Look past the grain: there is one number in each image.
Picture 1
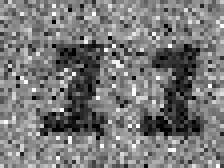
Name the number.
11
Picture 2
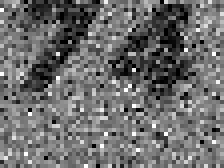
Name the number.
74
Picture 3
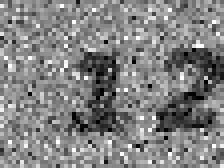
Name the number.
12
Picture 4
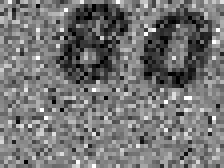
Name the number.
80
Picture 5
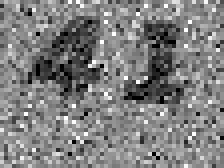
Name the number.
41
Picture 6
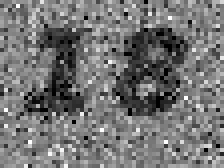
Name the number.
18
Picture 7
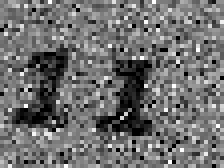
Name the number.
11
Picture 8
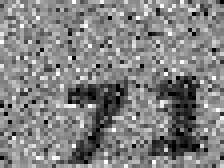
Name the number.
71
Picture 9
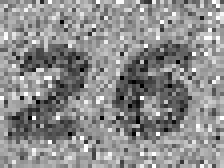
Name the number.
26
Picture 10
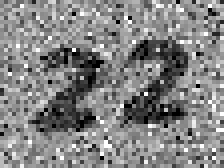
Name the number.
22
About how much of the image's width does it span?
two thirds
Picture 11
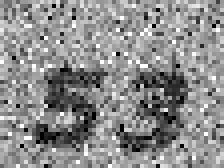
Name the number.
53
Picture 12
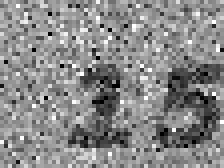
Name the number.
15
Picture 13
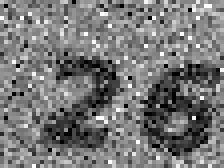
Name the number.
26
